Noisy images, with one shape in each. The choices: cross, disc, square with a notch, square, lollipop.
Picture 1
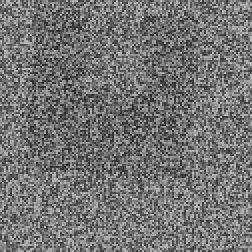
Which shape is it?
square with a notch
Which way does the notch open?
up
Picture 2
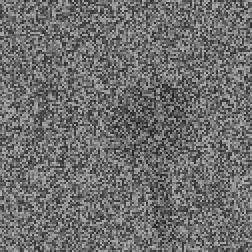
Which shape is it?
lollipop
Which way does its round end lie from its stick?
up
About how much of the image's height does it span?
two thirds
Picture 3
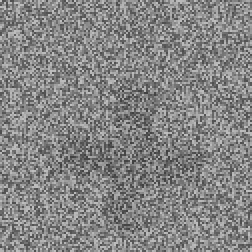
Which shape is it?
cross
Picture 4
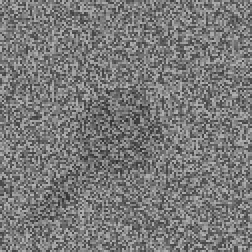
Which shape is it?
lollipop
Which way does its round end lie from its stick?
up and right
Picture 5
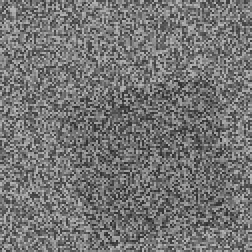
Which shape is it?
square
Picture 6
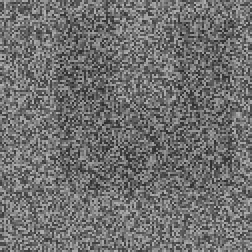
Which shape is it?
square with a notch
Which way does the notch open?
up
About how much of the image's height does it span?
two thirds
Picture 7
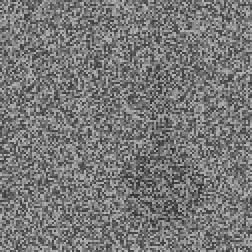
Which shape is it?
lollipop
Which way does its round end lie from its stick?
down
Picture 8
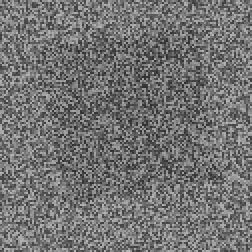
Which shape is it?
square
